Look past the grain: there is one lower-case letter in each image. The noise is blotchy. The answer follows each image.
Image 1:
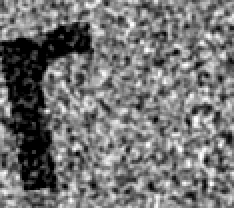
dark r
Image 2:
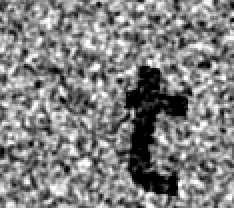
dark t
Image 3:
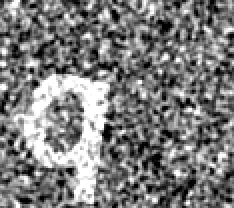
light q
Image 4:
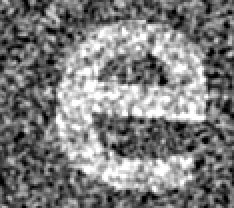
light e
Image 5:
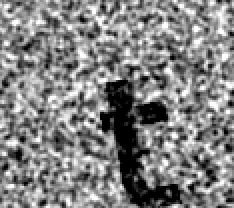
dark t
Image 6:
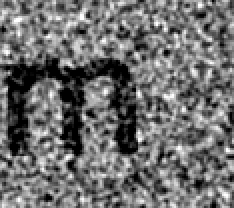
dark m
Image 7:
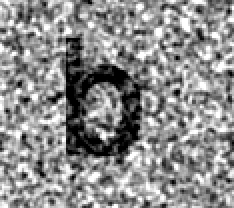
dark b
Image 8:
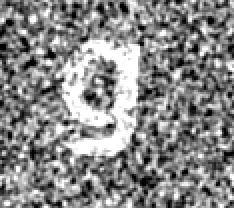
light g
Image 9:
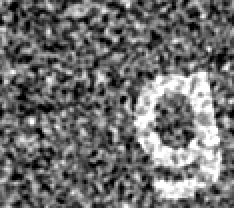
light g
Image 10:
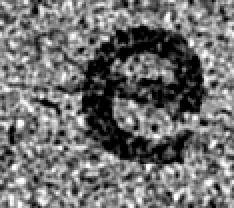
dark e
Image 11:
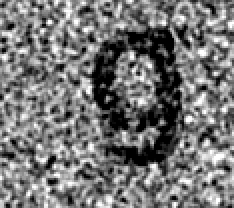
dark g
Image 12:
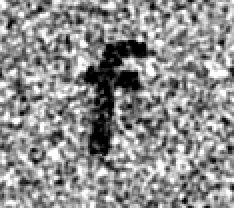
dark f
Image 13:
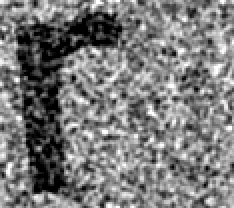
dark r
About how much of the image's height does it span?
nearly all
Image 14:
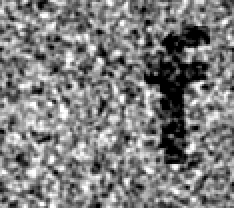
dark f
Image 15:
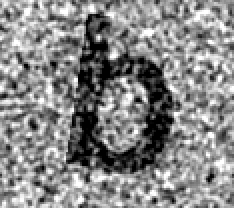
dark b
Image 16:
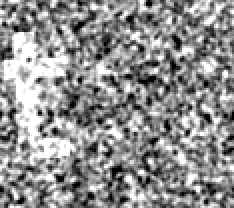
light t
